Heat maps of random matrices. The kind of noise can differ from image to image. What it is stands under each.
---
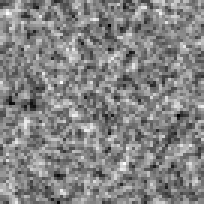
blotchy
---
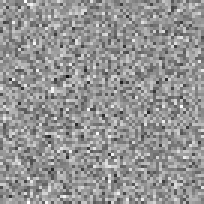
independent entries
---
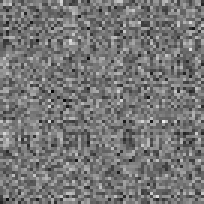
low rank plus noise
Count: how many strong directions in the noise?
one
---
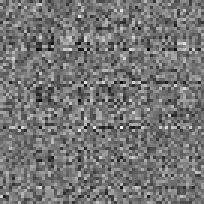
low rank plus noise
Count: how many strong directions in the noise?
two
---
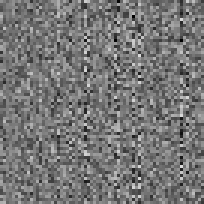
columns of uneven size
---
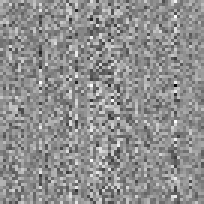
columns of uneven size
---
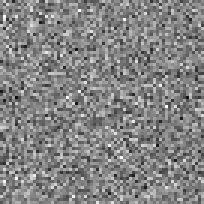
independent entries
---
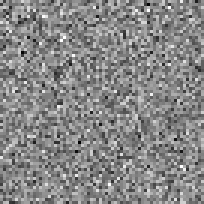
independent entries
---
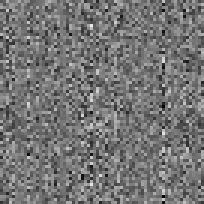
columns of uneven size
